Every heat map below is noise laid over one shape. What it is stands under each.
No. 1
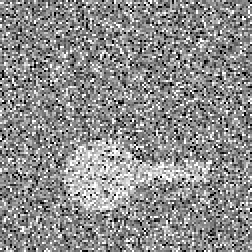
light lollipop
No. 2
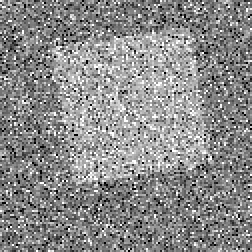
light square
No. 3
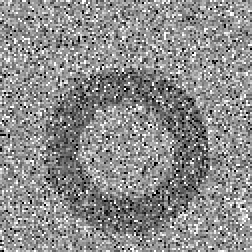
dark ring
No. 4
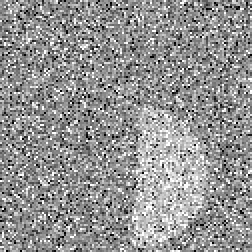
light half disc
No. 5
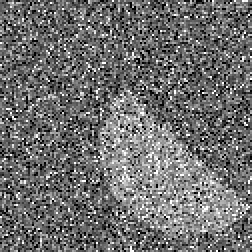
light half disc
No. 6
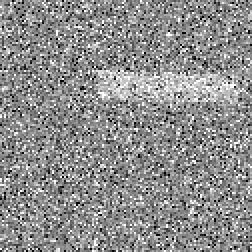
light bar
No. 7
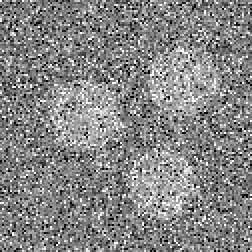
light three dots
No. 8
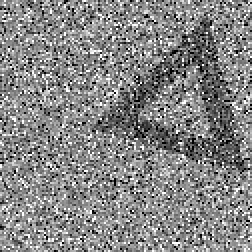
dark triangle frame
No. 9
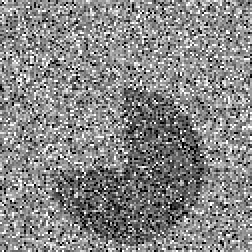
dark disc with a wedge cut out
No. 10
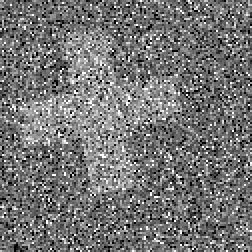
light cross
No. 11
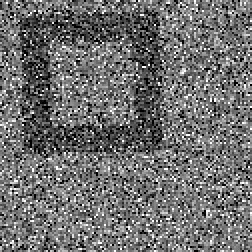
dark square frame
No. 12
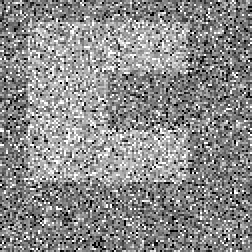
light square with a notch
